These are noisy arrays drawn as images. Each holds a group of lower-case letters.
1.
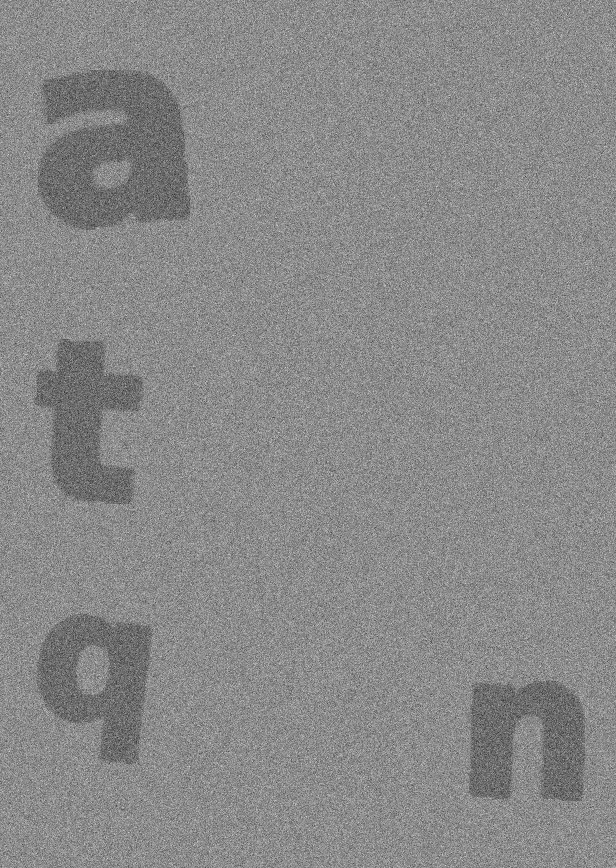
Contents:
top left: a; middle left: t; bottom left: q; bottom right: n
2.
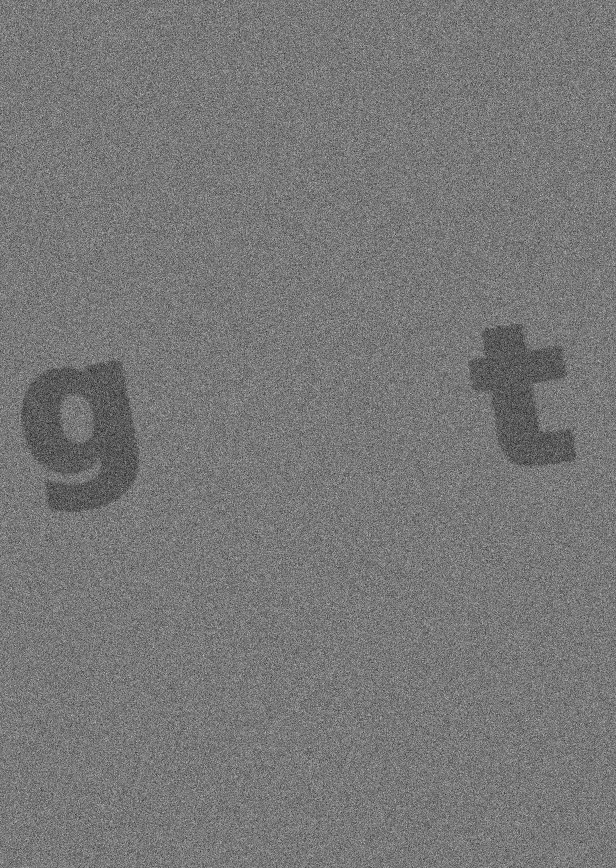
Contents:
middle left: g; middle right: t
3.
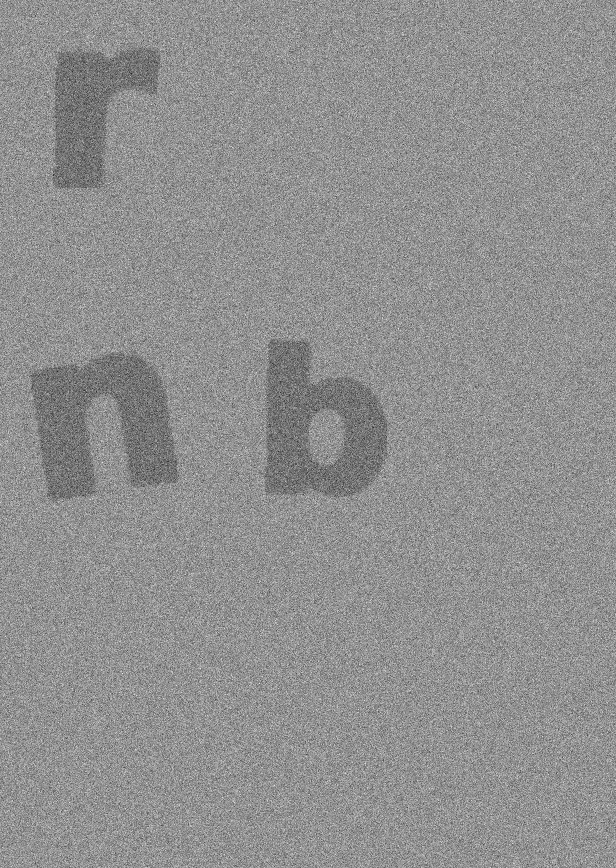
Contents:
top left: r; middle left: n; centre: b
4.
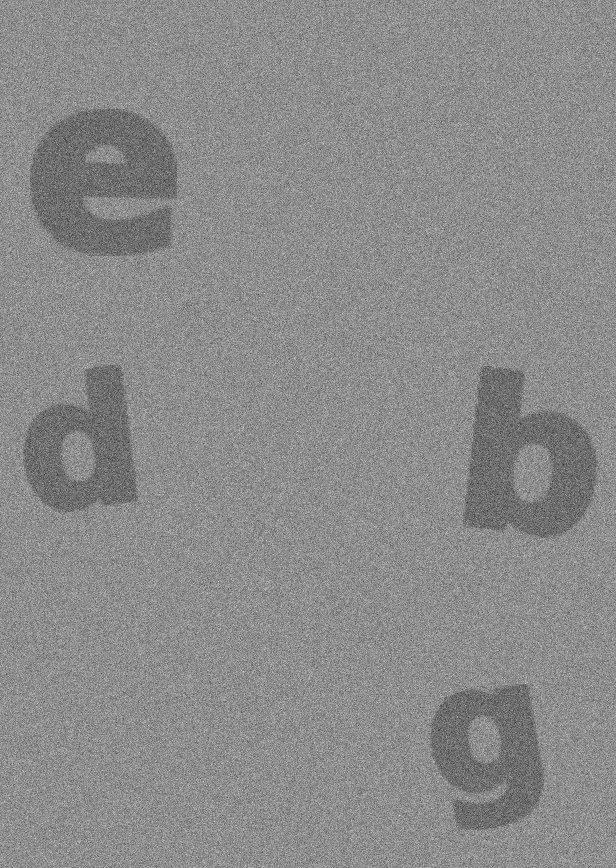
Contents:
top left: e; middle left: d; middle right: b; bottom right: g
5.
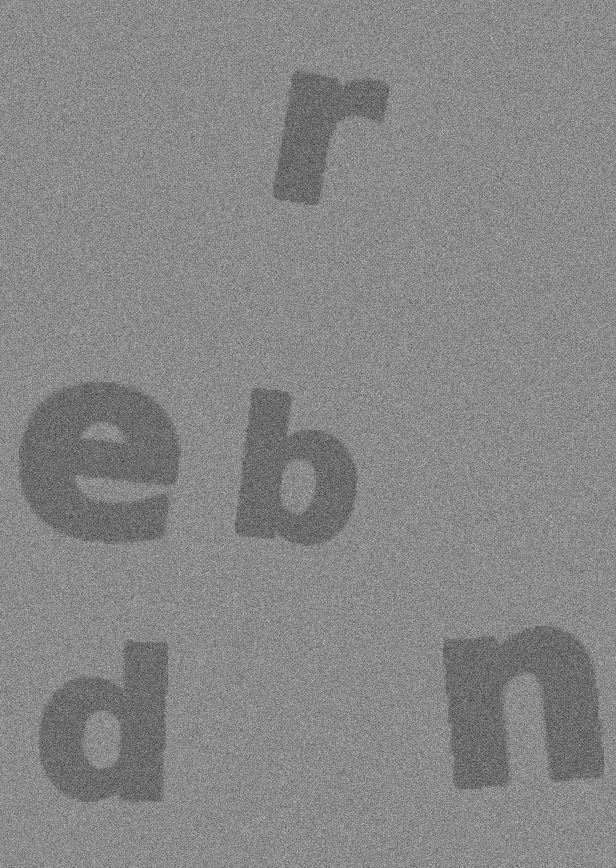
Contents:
top middle: r; middle left: e; centre: b; bottom left: d; bottom right: n
